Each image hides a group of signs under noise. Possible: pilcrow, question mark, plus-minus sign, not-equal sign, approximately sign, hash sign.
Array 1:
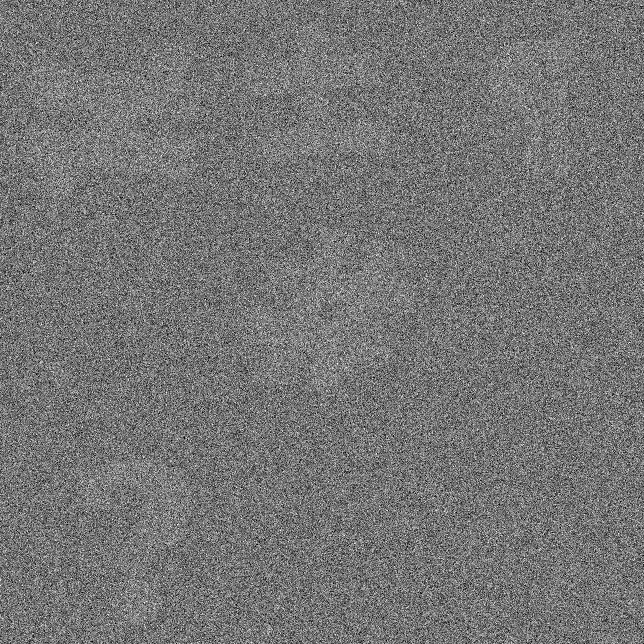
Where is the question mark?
bottom left
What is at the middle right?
nothing
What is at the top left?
not-equal sign
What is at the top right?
pilcrow
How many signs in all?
5
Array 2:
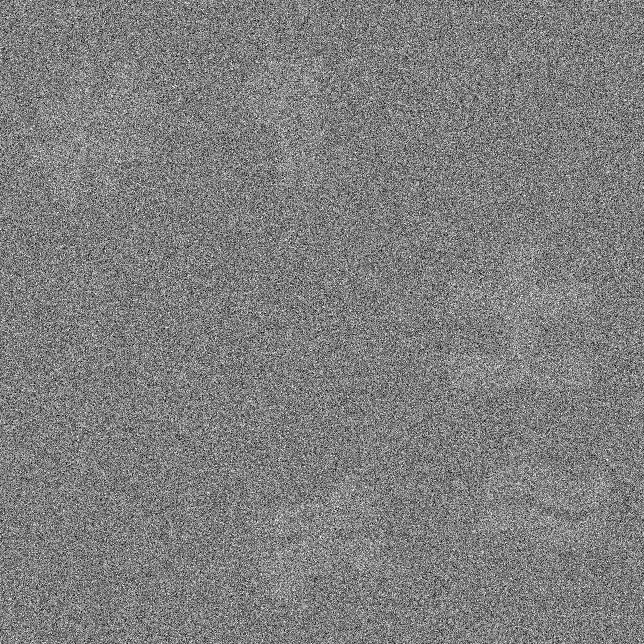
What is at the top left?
hash sign
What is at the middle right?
plus-minus sign
